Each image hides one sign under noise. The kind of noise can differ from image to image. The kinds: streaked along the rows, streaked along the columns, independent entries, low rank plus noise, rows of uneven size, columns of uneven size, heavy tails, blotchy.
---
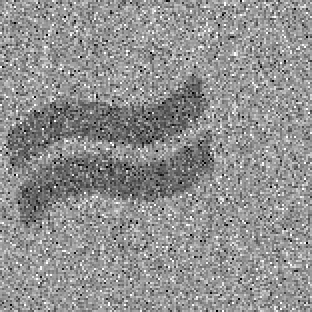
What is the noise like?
heavy tails
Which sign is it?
approximately sign
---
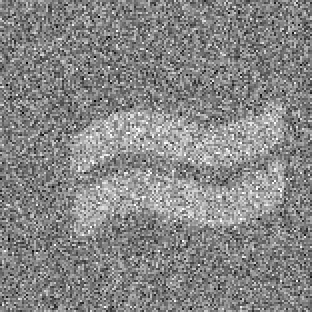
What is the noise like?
independent entries
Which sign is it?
approximately sign
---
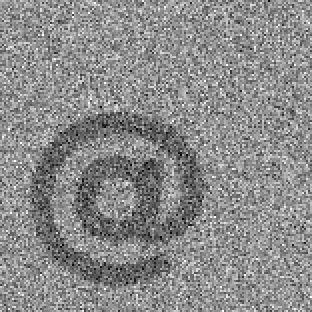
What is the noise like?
independent entries
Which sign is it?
at sign
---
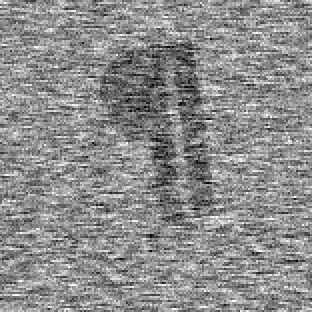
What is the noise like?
streaked along the rows
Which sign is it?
pilcrow
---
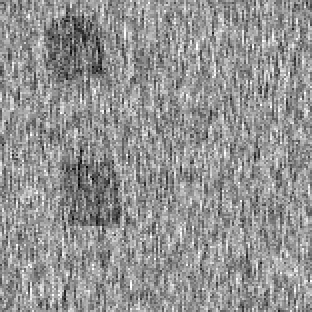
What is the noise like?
streaked along the columns
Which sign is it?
colon
